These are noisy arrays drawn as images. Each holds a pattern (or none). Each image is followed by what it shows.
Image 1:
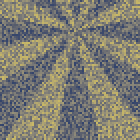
spokes from one point
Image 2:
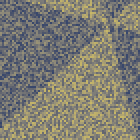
spokes from one point
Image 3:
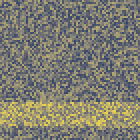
one horizontal stripe
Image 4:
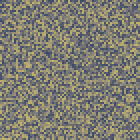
only noise
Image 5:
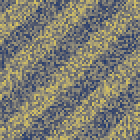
diagonal stripes
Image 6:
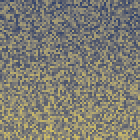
a smooth slope
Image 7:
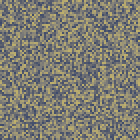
only noise
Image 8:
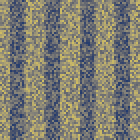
vertical stripes
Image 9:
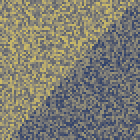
a sharp edge
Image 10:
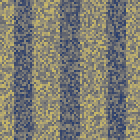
vertical stripes
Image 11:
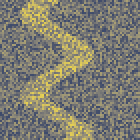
a wavy band
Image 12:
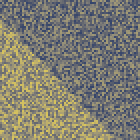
a sharp edge
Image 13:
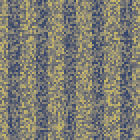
vertical stripes
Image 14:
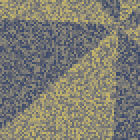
spokes from one point
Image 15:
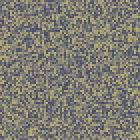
only noise
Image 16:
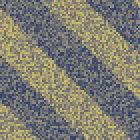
diagonal stripes
